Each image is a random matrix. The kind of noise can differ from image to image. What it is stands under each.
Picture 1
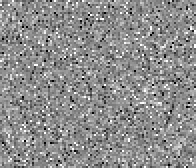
heavy tails
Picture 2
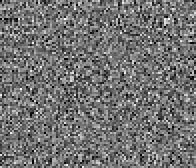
low rank plus noise
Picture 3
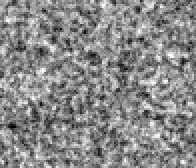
blotchy
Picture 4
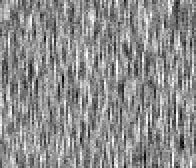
streaked along the columns
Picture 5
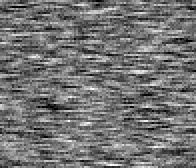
streaked along the rows
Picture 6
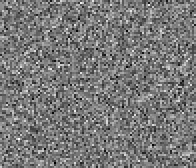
independent entries
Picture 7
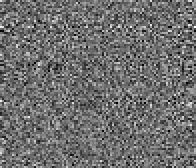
low rank plus noise
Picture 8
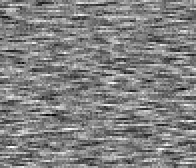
streaked along the rows
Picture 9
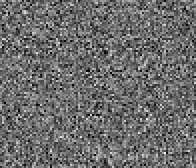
low rank plus noise
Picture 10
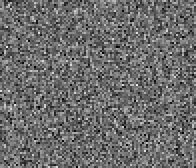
independent entries
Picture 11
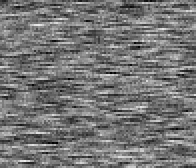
streaked along the rows
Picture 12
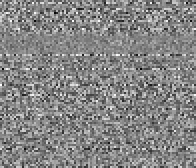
rows of uneven size
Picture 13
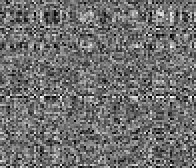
low rank plus noise
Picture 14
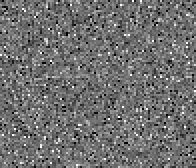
heavy tails
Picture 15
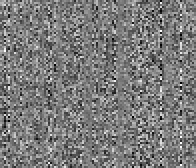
columns of uneven size
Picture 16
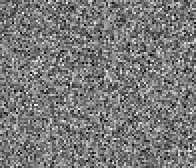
independent entries
